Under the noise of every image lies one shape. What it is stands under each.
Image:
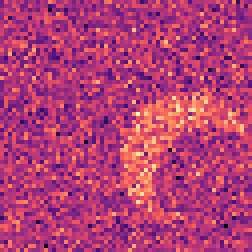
light crescent
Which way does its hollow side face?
down and right
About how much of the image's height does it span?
half
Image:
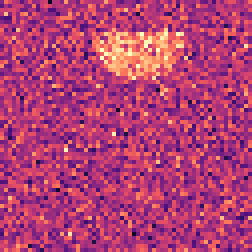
light half disc, top middle
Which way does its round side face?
down
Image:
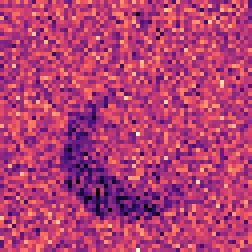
dark crescent
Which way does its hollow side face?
up and right
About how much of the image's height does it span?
half
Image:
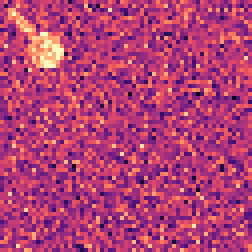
light lollipop, top left
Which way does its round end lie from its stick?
down and right
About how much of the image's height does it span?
a quarter
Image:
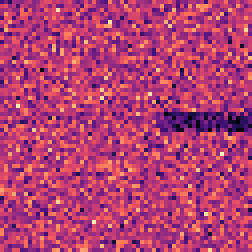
dark bar, middle right
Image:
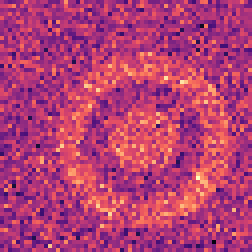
light bullseye
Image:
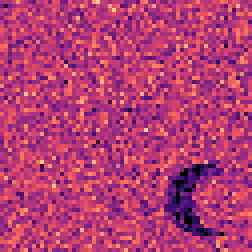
dark crescent, bottom right
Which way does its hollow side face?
right
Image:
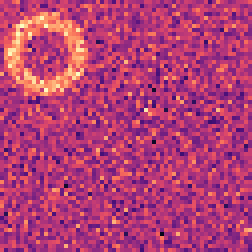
light ring, top left
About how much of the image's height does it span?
a third
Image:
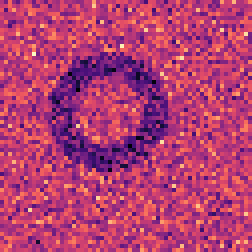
dark ring
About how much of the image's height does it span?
half
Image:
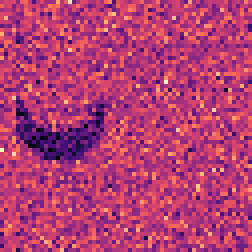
dark crescent, middle left
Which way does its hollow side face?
up
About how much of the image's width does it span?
a third
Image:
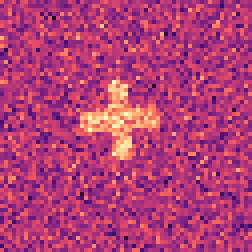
light cross, centre
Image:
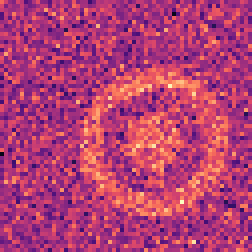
light bullseye
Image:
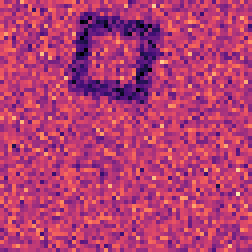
dark square frame, top middle
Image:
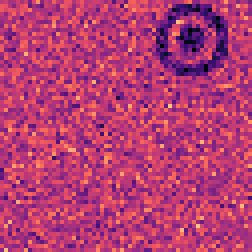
dark bullseye, top right
